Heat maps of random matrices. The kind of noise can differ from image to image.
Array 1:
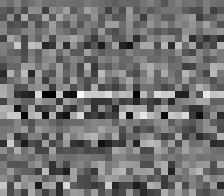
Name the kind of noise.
rows of uneven size
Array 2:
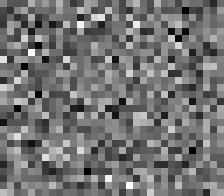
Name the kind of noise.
independent entries
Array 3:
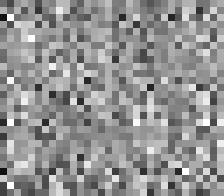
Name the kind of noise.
low rank plus noise
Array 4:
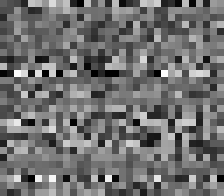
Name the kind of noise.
rows of uneven size
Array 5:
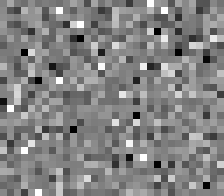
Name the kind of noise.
heavy tails
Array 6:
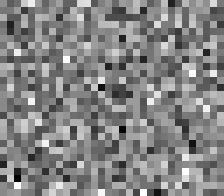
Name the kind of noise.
independent entries
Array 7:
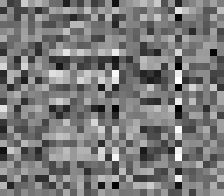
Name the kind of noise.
low rank plus noise
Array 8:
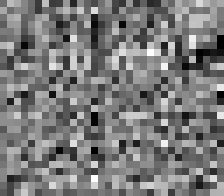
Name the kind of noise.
low rank plus noise
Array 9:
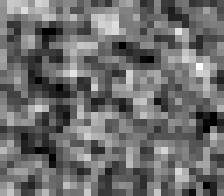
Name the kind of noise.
blotchy
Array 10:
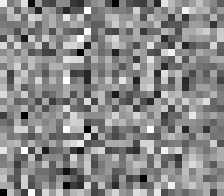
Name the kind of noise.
low rank plus noise
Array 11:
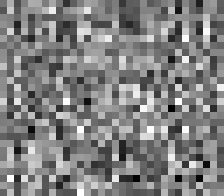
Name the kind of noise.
low rank plus noise
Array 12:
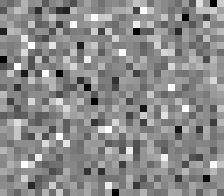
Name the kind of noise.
heavy tails
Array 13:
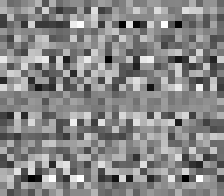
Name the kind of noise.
rows of uneven size
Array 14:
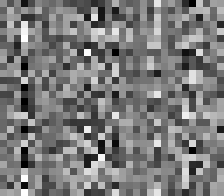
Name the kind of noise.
columns of uneven size
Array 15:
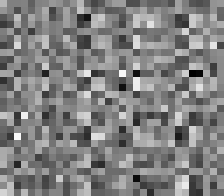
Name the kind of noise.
low rank plus noise
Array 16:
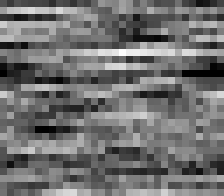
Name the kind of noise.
streaked along the rows
